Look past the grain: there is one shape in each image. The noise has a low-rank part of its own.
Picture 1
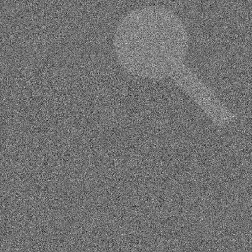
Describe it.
light lollipop
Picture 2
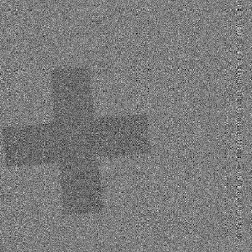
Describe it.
dark cross
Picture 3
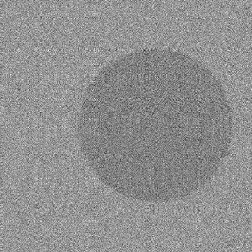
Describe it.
dark disc
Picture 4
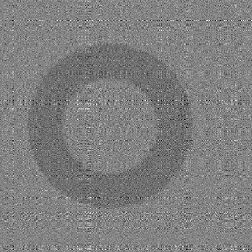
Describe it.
dark ring
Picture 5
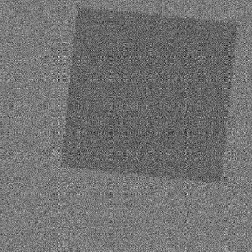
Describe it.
dark square
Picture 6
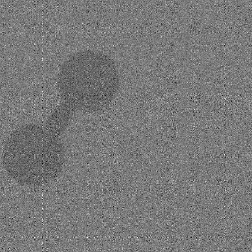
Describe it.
dark dumbbell
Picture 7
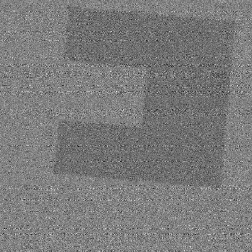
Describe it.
dark square with a notch
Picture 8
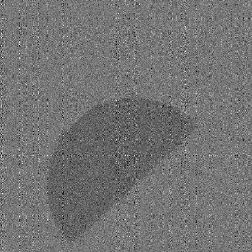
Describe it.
dark half disc
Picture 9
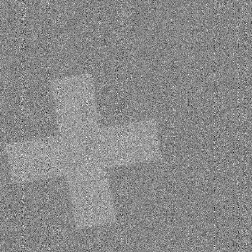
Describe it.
light cross
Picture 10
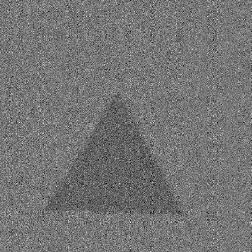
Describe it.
dark triangle
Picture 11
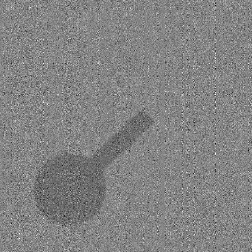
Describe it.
dark lollipop
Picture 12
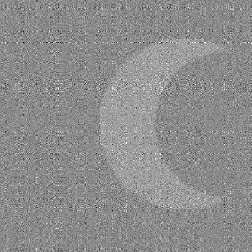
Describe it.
light crescent
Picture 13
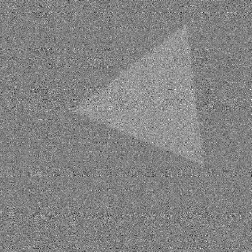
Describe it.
light triangle
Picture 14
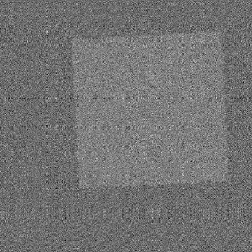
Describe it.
light square
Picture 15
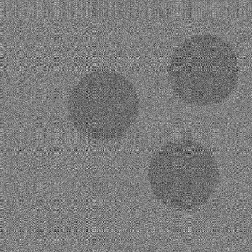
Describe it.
dark three dots
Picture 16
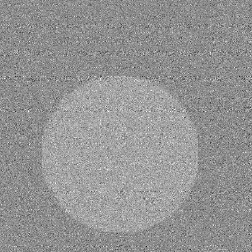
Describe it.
light disc
